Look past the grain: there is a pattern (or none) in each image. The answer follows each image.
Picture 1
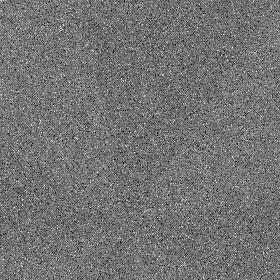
spokes from one point
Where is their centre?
bottom middle
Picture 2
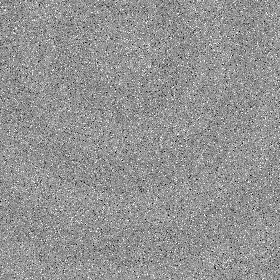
rings round one point
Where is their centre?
top middle
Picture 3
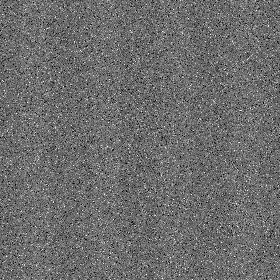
vertical stripes
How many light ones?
4
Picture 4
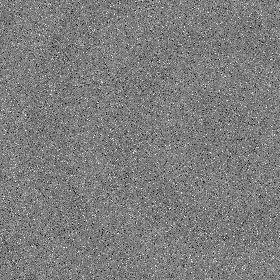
rings round one point
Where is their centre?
middle right
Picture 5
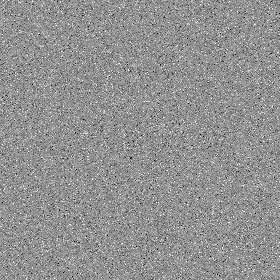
only noise
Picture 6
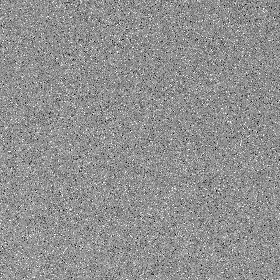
a smooth slope
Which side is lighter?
bottom left
